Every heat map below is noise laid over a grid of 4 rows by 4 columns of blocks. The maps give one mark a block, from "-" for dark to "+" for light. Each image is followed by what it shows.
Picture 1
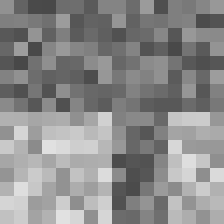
----
----
++-+
++-+
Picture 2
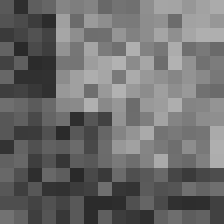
-+++
-+++
--++
----
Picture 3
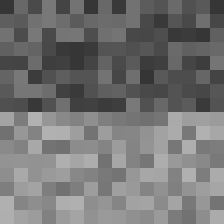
----
----
++++
++++
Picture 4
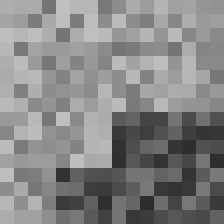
++++
++++
++--
+---
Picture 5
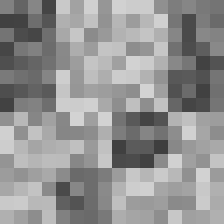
-++-
-++-
++-+
+-++
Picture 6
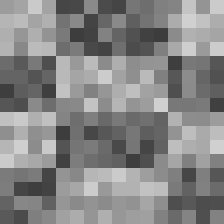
+--+
-++-
+--+
-++-
